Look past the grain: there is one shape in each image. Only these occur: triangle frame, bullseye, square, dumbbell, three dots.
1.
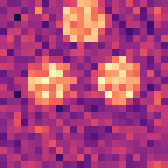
light three dots
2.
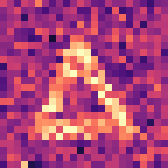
light triangle frame
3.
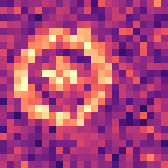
light bullseye
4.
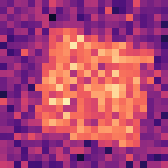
light square
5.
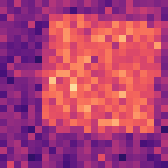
light square
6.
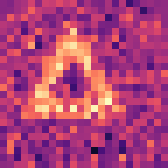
light triangle frame
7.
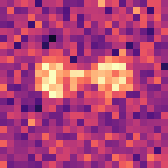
light dumbbell
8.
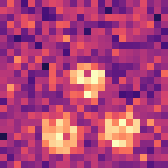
light three dots
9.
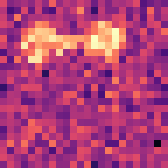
light dumbbell
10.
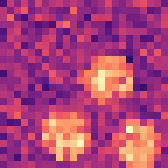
light three dots
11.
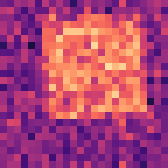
light square
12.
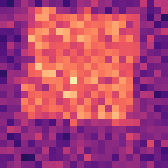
light square
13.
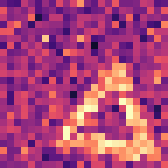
light triangle frame
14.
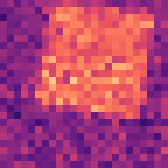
light square
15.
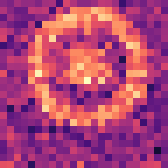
light bullseye
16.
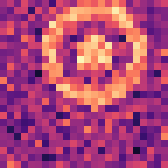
light bullseye
